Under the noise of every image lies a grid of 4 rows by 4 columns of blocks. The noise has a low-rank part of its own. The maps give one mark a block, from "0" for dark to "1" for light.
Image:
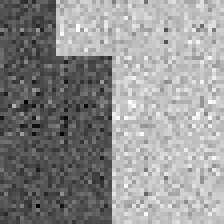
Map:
0 1 1 1
0 0 1 1
0 0 1 1
0 0 1 1
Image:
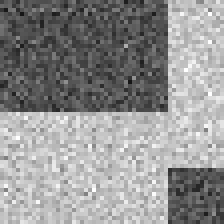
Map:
0 0 0 1
0 0 0 1
1 1 1 1
1 1 1 0
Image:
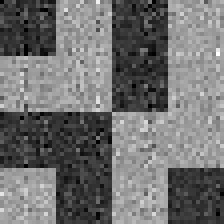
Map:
0 1 0 1
1 1 0 1
0 0 1 1
1 0 1 0
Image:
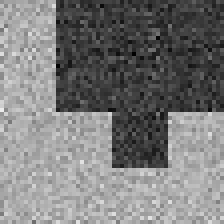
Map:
1 0 0 0
1 0 0 0
1 1 0 1
1 1 1 1
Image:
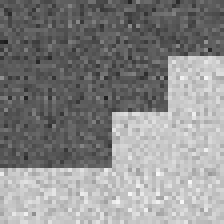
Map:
0 0 0 0
0 0 0 1
0 0 1 1
1 1 1 1
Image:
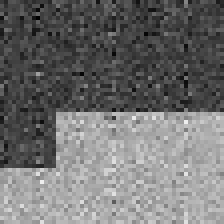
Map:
0 0 0 0
0 0 0 0
0 1 1 1
1 1 1 1
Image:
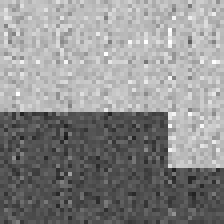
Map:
1 1 1 1
1 1 1 1
0 0 0 1
0 0 0 0
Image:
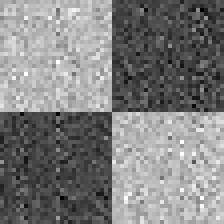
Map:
1 1 0 0
1 1 0 0
0 0 1 1
0 0 1 1
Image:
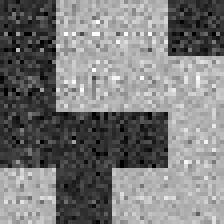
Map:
0 1 1 0
0 1 1 1
0 0 0 1
1 0 1 1
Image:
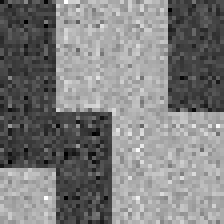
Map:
0 1 1 0
0 1 1 0
0 0 1 1
1 0 1 1
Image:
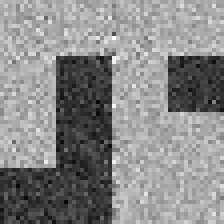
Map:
1 1 1 1
1 0 1 0
1 0 1 1
0 0 1 1
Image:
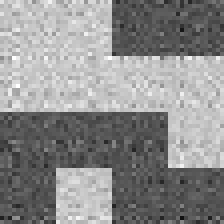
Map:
1 1 0 0
1 1 1 1
0 0 0 1
0 1 0 0
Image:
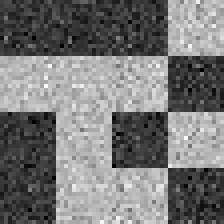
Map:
0 0 0 1
1 1 1 0
0 1 0 1
0 1 1 0
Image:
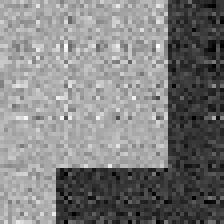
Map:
1 1 1 0
1 1 1 0
1 1 1 0
1 0 0 0
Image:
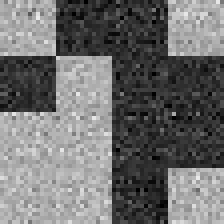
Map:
1 0 0 1
0 1 0 0
1 1 0 0
1 1 0 1
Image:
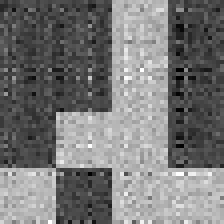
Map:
0 0 1 0
0 0 1 0
0 1 1 0
1 0 1 1
